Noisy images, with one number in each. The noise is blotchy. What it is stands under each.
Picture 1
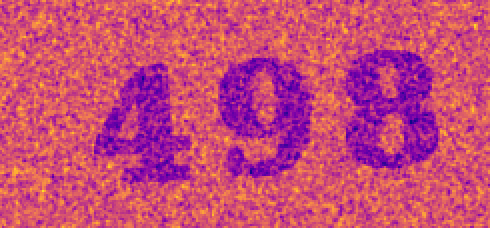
498
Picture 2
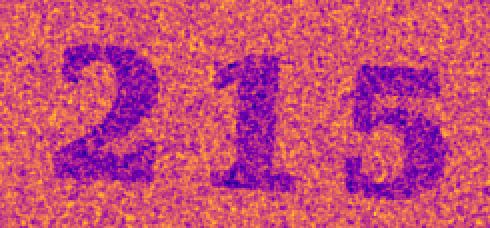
215
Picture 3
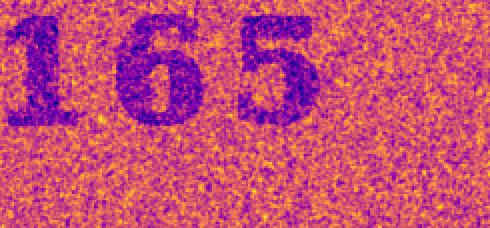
165
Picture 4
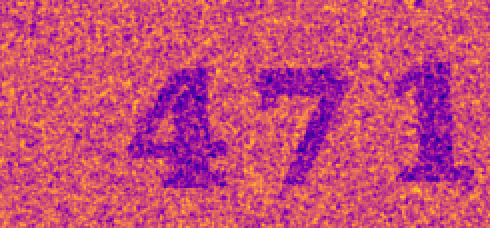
471
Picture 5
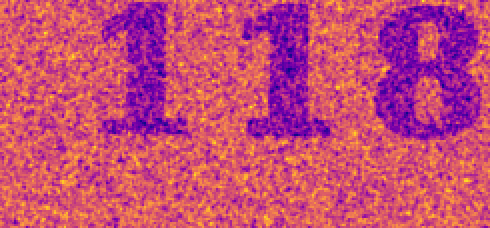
118
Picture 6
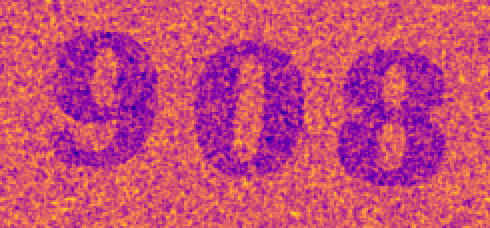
908
